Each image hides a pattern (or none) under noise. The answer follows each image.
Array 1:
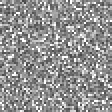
only noise
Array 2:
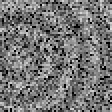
rings round one point
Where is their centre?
middle left
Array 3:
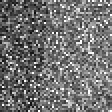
a sharp edge
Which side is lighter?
right
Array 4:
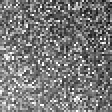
a smooth slope
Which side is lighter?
bottom left
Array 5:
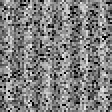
vertical stripes
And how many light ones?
6
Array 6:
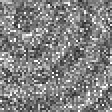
rings round one point
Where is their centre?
top left
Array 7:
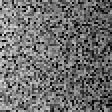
a smooth slope
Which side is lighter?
left
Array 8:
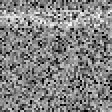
one horizontal stripe
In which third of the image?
top
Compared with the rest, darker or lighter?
lighter
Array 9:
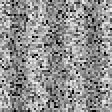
vertical stripes
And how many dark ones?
3
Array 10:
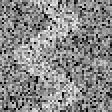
a wavy band
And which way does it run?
top to bottom
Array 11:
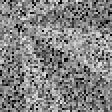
spokes from one point
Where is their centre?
top left
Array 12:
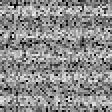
horizontal stripes
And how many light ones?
5
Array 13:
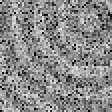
rings round one point
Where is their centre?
top right
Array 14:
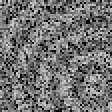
rings round one point
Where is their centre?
bottom right
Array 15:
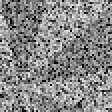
spokes from one point
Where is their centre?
bottom left
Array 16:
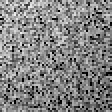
a smooth slope
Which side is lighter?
top left
